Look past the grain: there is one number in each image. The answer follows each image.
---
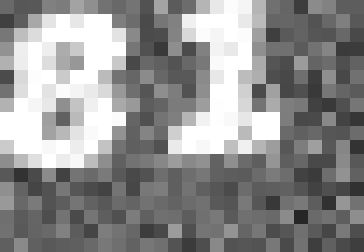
81
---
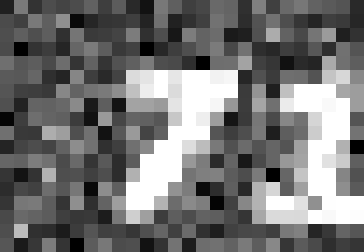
71
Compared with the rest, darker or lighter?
lighter
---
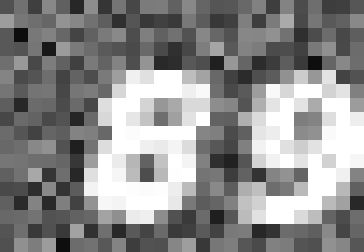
89
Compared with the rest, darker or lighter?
lighter
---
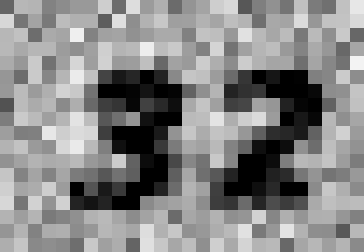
32
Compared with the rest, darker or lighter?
darker
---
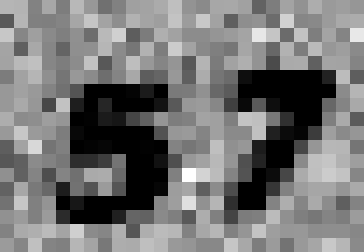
57
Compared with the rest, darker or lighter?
darker
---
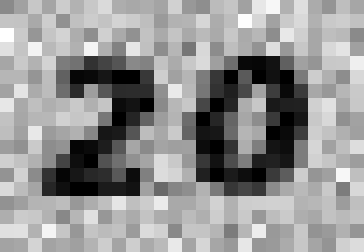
20
